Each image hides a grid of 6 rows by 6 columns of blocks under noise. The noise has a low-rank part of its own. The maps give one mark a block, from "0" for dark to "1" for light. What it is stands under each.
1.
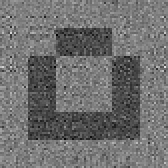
1 1 1 1 1 1
1 1 0 0 1 1
1 0 1 1 0 1
1 0 1 1 0 1
1 0 0 0 0 1
1 1 1 1 1 1
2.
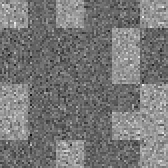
1 0 1 0 0 1
0 0 0 0 1 0
0 0 0 0 1 0
1 0 0 0 0 1
1 0 0 0 1 1
0 0 1 0 0 1
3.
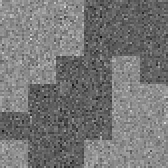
1 1 1 0 0 0
1 1 1 0 0 0
1 1 0 0 1 0
1 0 0 0 1 1
0 0 0 0 1 1
1 0 0 1 1 1
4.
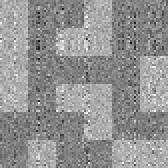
1 0 0 1 0 0
1 0 1 1 0 0
1 0 0 0 0 1
1 0 1 1 0 1
0 0 0 1 0 0
0 1 0 0 1 1
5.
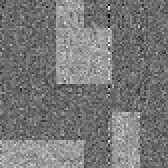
0 0 1 0 0 0
0 0 1 1 0 0
0 0 1 1 0 0
0 0 0 0 0 0
0 0 0 0 1 0
1 1 1 0 1 0
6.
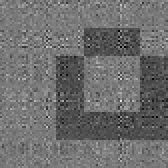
1 1 1 1 1 1
1 1 1 0 0 1
1 1 0 1 1 0
1 1 0 1 1 0
1 1 0 0 0 0
1 1 1 1 1 1
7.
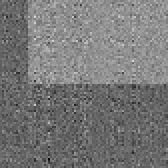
0 1 1 1 1 1
0 1 1 1 1 1
0 1 1 1 1 1
0 0 0 0 0 0
0 0 0 0 0 0
0 0 0 0 0 0
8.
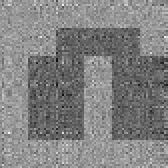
1 1 1 1 1 1
1 1 0 0 0 1
1 0 0 1 0 0
1 0 0 1 0 0
1 0 0 1 0 0
1 1 1 1 1 1
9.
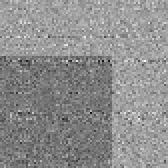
1 1 1 1 1 1
1 1 1 1 1 1
0 0 0 0 1 1
0 0 0 0 1 1
0 0 0 0 1 1
0 0 0 0 1 1
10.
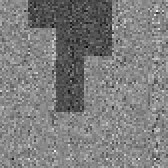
1 0 0 0 1 1
1 1 0 0 1 1
1 1 0 1 1 1
1 1 0 1 1 1
1 1 1 1 1 1
1 1 1 1 1 1
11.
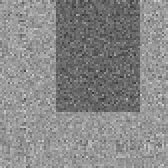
1 1 0 0 0 1
1 1 0 0 0 1
1 1 0 0 0 1
1 1 0 0 0 1
1 1 1 1 1 1
1 1 1 1 1 1
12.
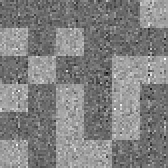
0 0 0 0 0 1
1 0 1 0 0 0
0 1 0 0 1 1
1 0 1 0 1 0
0 0 1 0 1 0
1 0 1 1 0 0
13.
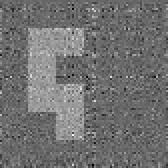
0 0 0 0 0 0
0 1 1 0 0 0
0 1 0 0 0 0
0 1 1 0 0 0
0 0 1 0 0 0
0 0 0 0 0 0
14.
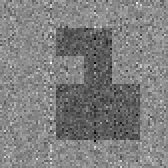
1 1 1 1 1 1
1 1 0 0 1 1
1 1 1 0 1 1
1 1 0 0 0 1
1 1 0 0 0 1
1 1 1 1 1 1
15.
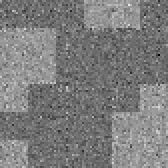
0 0 0 1 1 0
1 1 0 0 0 0
1 1 0 0 0 0
1 0 0 0 0 1
0 0 0 0 1 1
1 0 0 0 1 1
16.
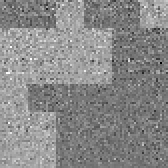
0 0 1 0 0 1
1 1 1 1 0 0
1 1 1 1 0 0
1 0 0 0 0 0
1 1 0 0 0 0
1 1 0 0 0 0
